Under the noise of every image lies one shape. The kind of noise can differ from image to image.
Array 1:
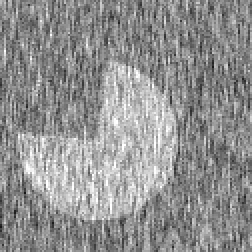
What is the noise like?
streaked along the columns
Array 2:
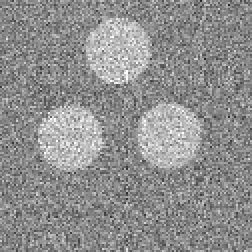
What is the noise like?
low rank plus noise
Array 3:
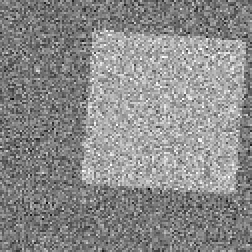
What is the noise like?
low rank plus noise
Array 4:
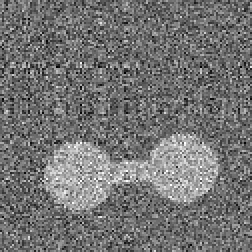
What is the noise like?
low rank plus noise
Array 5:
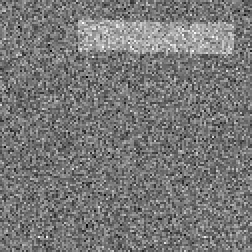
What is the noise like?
independent entries
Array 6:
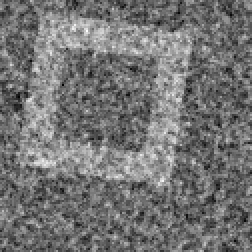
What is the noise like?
blotchy
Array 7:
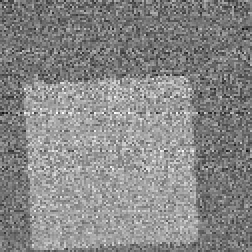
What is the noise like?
rows of uneven size
